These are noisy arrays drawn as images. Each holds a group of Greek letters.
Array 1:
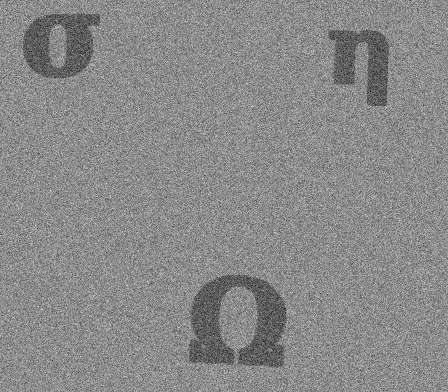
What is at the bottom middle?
omega
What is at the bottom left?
nothing
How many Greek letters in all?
3
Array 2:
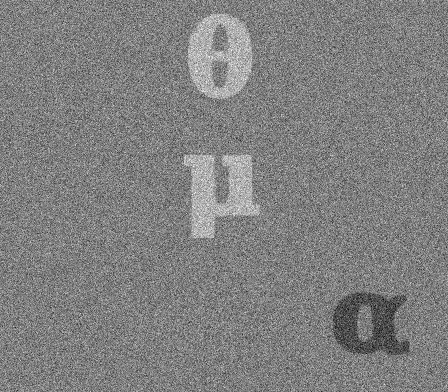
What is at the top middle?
theta
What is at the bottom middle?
nothing
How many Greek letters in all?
3
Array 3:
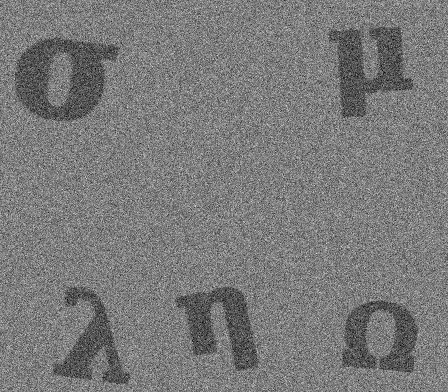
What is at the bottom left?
lambda
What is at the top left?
sigma
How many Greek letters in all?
5
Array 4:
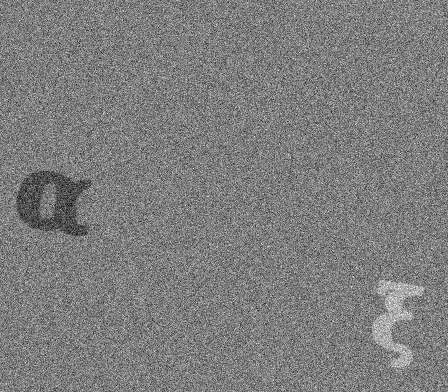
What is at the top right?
nothing
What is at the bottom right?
xi
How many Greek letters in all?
2
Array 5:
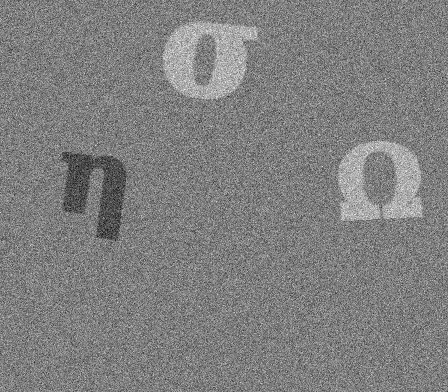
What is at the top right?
nothing
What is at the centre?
nothing
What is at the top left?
nothing
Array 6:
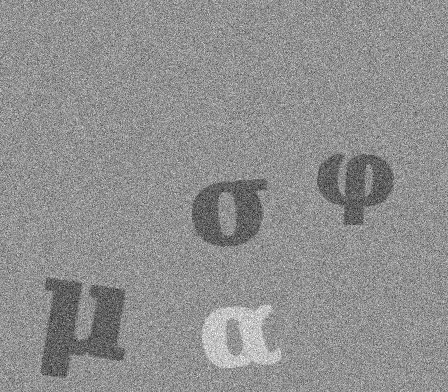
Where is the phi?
middle right
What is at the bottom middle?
alpha
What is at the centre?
sigma
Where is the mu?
bottom left
